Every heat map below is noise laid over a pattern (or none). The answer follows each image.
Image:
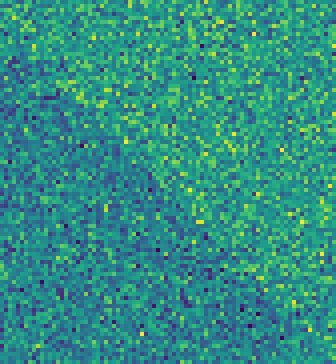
a sharp edge
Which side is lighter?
top right
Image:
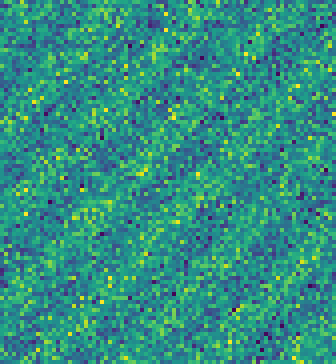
diagonal stripes
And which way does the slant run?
bottom left to top right
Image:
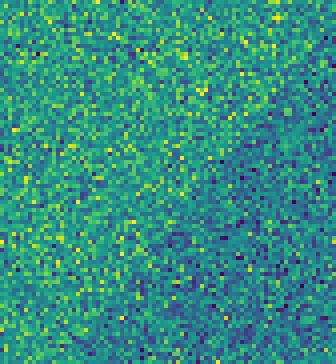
a sharp edge
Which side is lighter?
top left
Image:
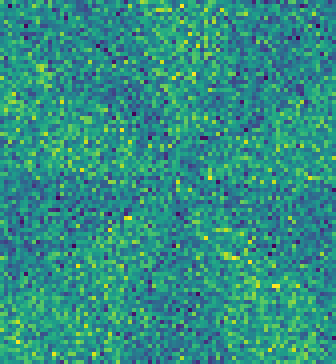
spokes from one point
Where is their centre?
centre
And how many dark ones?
5
